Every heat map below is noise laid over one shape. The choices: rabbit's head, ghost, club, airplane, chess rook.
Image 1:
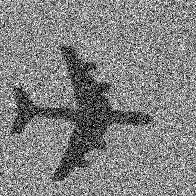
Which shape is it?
airplane
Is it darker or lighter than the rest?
darker
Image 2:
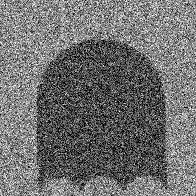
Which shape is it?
ghost
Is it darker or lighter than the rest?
darker
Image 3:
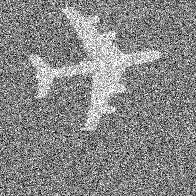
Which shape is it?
airplane
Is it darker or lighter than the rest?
lighter
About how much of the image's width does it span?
two thirds
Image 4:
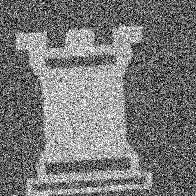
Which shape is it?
chess rook
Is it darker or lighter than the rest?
lighter
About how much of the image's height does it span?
nearly all
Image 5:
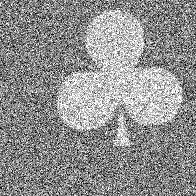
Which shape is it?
club
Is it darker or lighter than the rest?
lighter
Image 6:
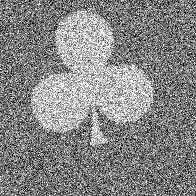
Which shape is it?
club
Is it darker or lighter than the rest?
lighter
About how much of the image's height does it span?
two thirds
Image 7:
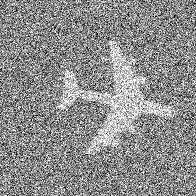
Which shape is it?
airplane
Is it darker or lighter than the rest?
lighter
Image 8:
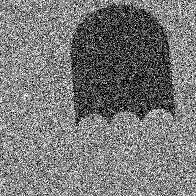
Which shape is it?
ghost
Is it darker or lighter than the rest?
darker
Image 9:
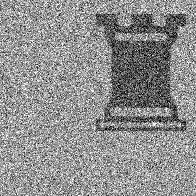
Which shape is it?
chess rook
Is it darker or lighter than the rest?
darker
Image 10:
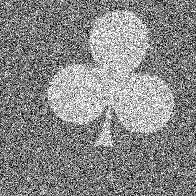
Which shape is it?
club
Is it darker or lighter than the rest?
lighter
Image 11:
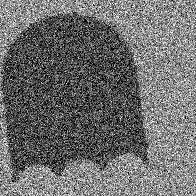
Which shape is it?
ghost
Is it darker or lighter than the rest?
darker
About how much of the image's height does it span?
nearly all
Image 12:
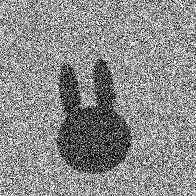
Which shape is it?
rabbit's head
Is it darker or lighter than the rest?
darker
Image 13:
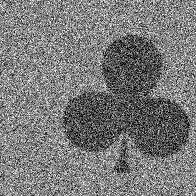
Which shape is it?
club
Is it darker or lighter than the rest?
darker
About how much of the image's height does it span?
two thirds
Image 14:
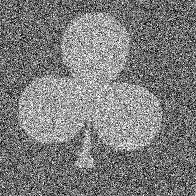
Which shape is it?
club
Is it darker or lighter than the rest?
lighter
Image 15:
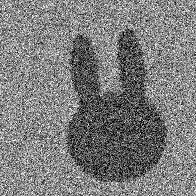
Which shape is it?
rabbit's head
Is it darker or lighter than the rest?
darker
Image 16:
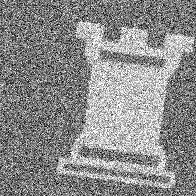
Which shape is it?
chess rook
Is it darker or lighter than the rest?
lighter
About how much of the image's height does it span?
nearly all
